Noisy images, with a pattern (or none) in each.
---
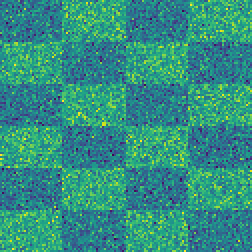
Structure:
a checkerboard
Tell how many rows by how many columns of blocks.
6 by 4
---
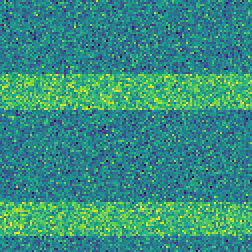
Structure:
bands of rows
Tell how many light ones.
2
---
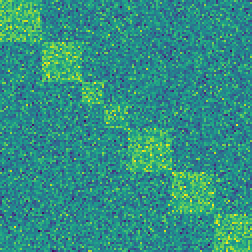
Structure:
blocks along the diagonal
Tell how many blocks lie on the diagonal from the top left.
7
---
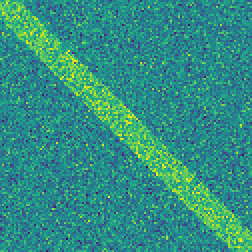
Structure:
a diagonal band
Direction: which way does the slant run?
top left to bottom right
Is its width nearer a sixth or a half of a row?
a sixth
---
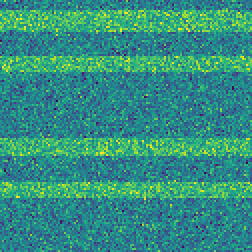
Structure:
bands of rows
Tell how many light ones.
4
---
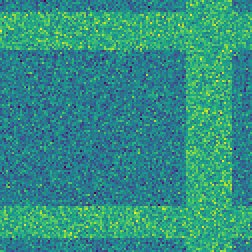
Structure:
bands of rows crossing bands of columns
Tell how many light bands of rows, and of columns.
2 and 1
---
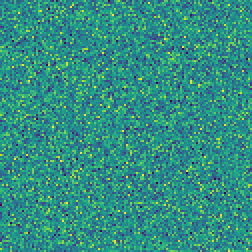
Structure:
only noise
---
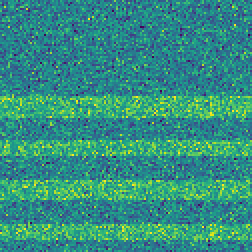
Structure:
bands of rows
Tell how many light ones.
4
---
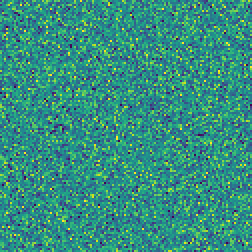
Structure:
only noise
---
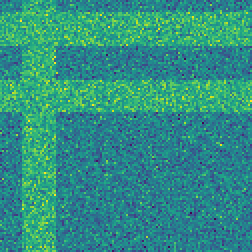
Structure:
bands of rows crossing bands of columns
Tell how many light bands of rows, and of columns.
2 and 1
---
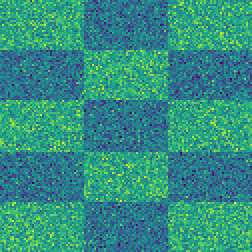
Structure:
a checkerboard
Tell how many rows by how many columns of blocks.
5 by 3
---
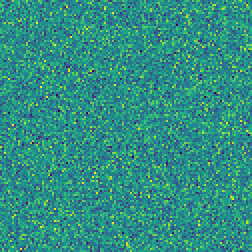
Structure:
only noise
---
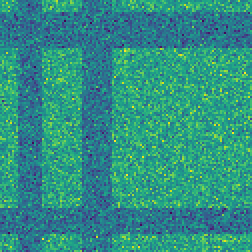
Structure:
bands of rows crossing bands of columns
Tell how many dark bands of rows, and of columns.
2 and 2
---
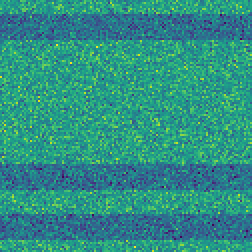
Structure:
bands of rows
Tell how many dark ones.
3
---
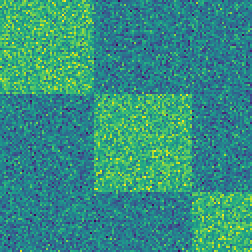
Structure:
blocks along the diagonal
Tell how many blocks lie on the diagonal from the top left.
3
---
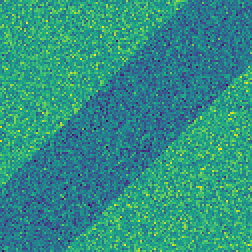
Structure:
a diagonal band
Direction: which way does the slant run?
bottom left to top right
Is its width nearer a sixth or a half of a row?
a half
